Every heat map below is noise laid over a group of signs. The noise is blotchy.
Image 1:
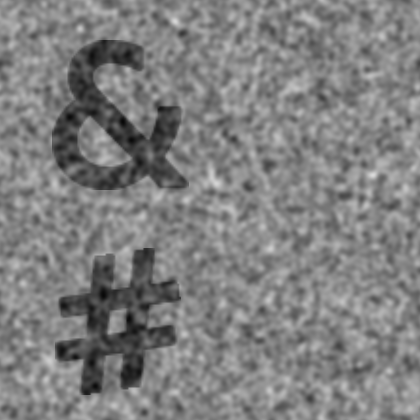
top left: ampersand; bottom left: hash sign
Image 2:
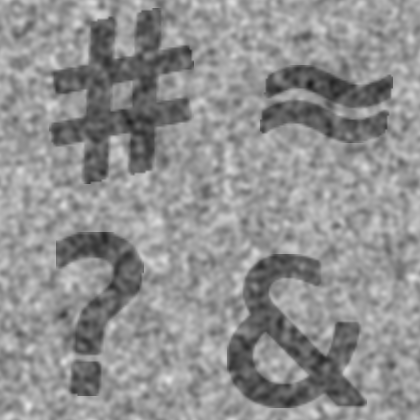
top left: hash sign; top right: approximately sign; bottom left: question mark; bottom right: ampersand
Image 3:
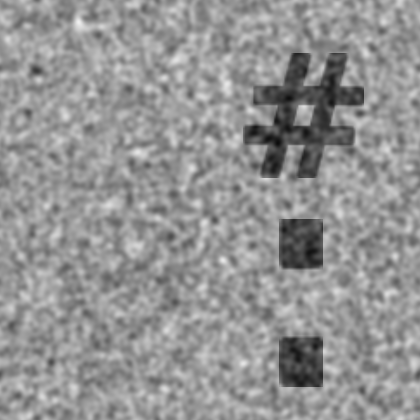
top right: hash sign; bottom right: colon
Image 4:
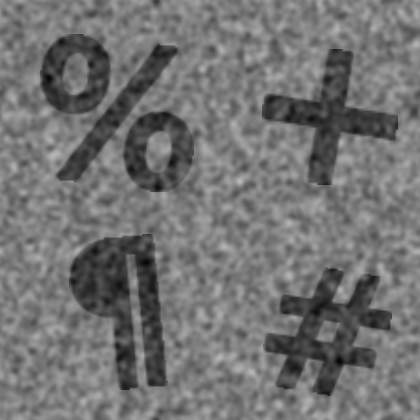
top left: percent sign; top right: plus sign; bottom left: pilcrow; bottom right: hash sign
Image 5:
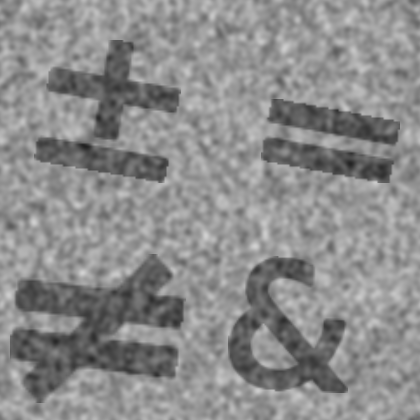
top left: plus-minus sign; top right: equals sign; bottom left: not-equal sign; bottom right: ampersand
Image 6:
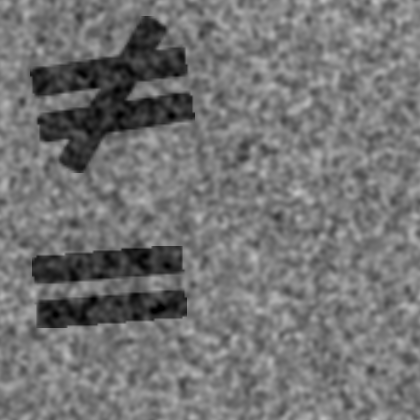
top left: not-equal sign; bottom left: equals sign
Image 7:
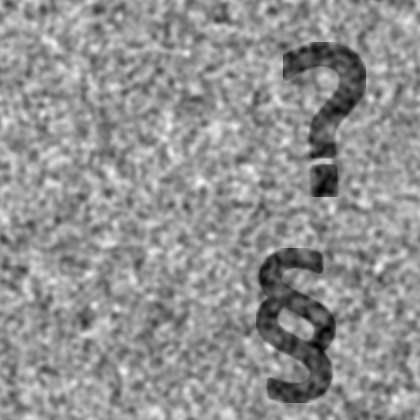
top right: question mark; bottom right: section sign
